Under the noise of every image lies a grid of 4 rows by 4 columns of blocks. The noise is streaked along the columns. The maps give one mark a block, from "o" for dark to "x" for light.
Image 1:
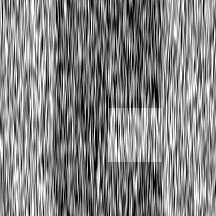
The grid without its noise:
x o o x
x o o x
x o x x
x o o x
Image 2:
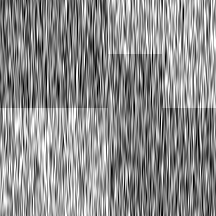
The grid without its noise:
o o x x
o o o x
x x o o
x x o o
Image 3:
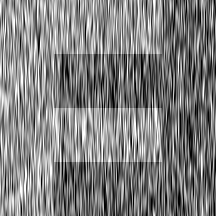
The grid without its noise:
x x x o
x o o o
x x x o
x o o o
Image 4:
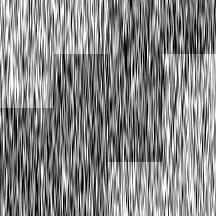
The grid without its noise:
x x o o
x o o x
o o o x
o o x x
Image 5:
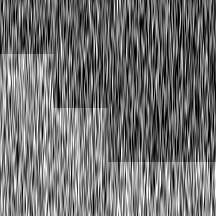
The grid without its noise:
o o o o
x o o o
x x o o
x x x x
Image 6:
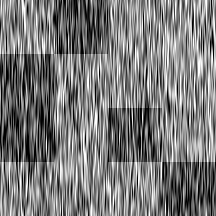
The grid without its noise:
x o x x
o x x x
o x o x
x x x o
